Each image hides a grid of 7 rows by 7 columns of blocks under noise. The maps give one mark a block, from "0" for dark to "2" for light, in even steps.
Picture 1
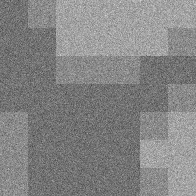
0 1 2 2 2 2 2
0 0 2 2 2 2 1
0 0 1 1 1 0 0
0 0 0 0 0 0 1
1 0 0 0 0 1 2
1 0 0 0 0 2 2
1 0 0 0 0 1 2
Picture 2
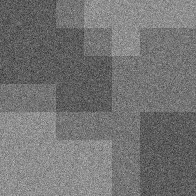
0 0 1 2 2 2 2
0 0 0 1 2 1 1
0 0 0 0 1 1 1
1 1 0 0 1 1 1
2 2 1 1 1 0 0
2 2 2 2 1 0 0
2 2 2 2 1 0 0
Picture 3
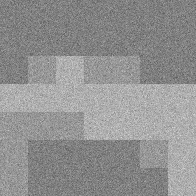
0 0 0 0 0 0 0
0 0 0 0 0 0 0
0 1 2 1 1 0 0
2 2 2 2 2 2 2
1 1 1 2 2 2 2
1 0 0 0 0 1 2
1 0 0 0 0 0 2
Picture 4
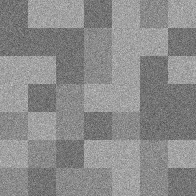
0 2 2 0 2 1 2
0 0 0 1 2 2 0
2 2 0 1 2 0 2
2 0 1 2 2 0 0
1 2 1 0 1 0 0
2 1 0 2 2 1 2
1 0 1 1 2 1 0
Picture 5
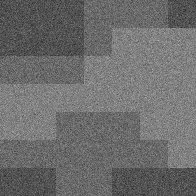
0 0 0 1 1 1 0
0 0 0 1 2 2 2
1 1 1 2 2 2 2
2 2 2 2 2 2 2
2 2 1 1 1 2 2
1 1 1 1 1 1 2
0 0 1 1 0 0 0
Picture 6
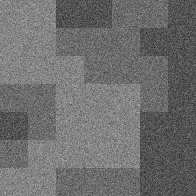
2 2 0 0 1 1 0
2 2 1 1 1 0 0
2 2 2 1 1 1 0
1 1 2 2 2 1 0
0 1 2 2 2 0 0
1 2 2 2 2 0 0
2 2 1 1 1 0 0
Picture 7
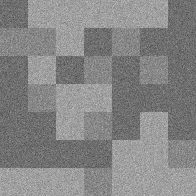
0 2 2 2 2 2 0
1 1 2 0 1 0 0
0 2 0 1 0 1 0
0 1 2 2 0 0 0
0 0 2 1 0 2 0
0 0 0 0 2 2 1
2 2 2 1 2 2 2
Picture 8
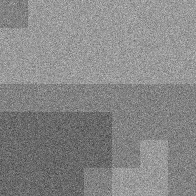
1 2 2 2 2 2 2
2 2 2 2 2 2 2
2 2 2 2 2 2 2
1 1 1 1 1 1 1
0 0 0 0 1 1 1
0 0 0 0 1 2 1
0 0 0 1 2 2 1
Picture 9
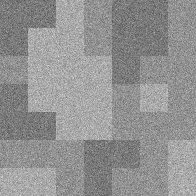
0 0 2 1 0 0 1
0 2 2 1 0 0 1
1 2 2 2 0 1 1
0 2 2 2 1 2 1
0 0 2 2 1 1 1
1 1 1 0 0 1 2
2 2 1 0 1 1 2
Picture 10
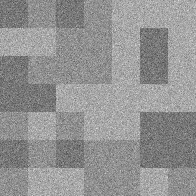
0 1 0 1 2 2 2
2 2 1 1 2 0 2
0 1 1 1 2 0 2
0 0 2 2 2 2 2
1 2 1 2 2 0 0
0 1 0 1 1 0 0
1 2 2 1 1 2 1
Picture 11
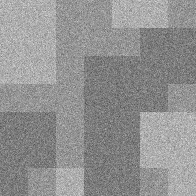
2 2 1 1 2 2 1
2 2 1 1 1 0 0
2 2 1 0 0 0 0
1 1 1 0 0 0 1
0 0 1 0 0 2 2
0 0 1 0 0 2 2
0 1 2 0 0 1 2
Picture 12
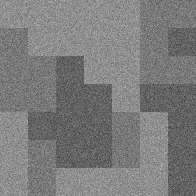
2 2 2 2 2 1 1
1 2 2 2 2 1 0
1 1 0 2 2 1 1
1 1 0 0 2 0 0
2 0 0 0 1 2 0
2 1 0 0 1 2 0
2 1 2 2 2 2 0
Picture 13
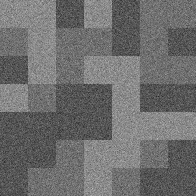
2 2 0 2 0 1 1
1 2 1 1 0 1 0
0 2 1 2 2 1 1
2 1 0 0 2 0 0
0 0 0 0 2 2 2
0 0 1 2 2 1 0
0 1 1 2 1 0 0
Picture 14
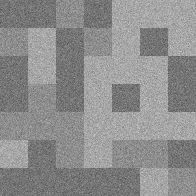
0 0 1 0 2 2 2
1 2 0 1 2 0 2
0 2 0 2 2 2 0
0 1 0 2 0 2 0
1 1 1 2 2 2 2
2 0 1 2 1 1 0
0 0 0 0 0 2 1
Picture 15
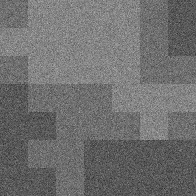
1 2 2 2 2 1 0
2 2 2 2 2 1 0
1 2 2 2 2 1 1
0 1 1 1 2 2 2
0 0 1 1 1 2 1
0 1 1 0 0 0 0
0 0 1 0 0 0 0
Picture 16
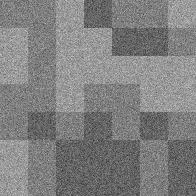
1 1 2 0 1 1 2
2 1 2 2 0 0 1
2 1 2 2 2 2 2
1 1 2 1 1 2 2
1 0 1 0 1 0 1
2 1 0 0 0 1 0
2 1 0 0 0 1 0
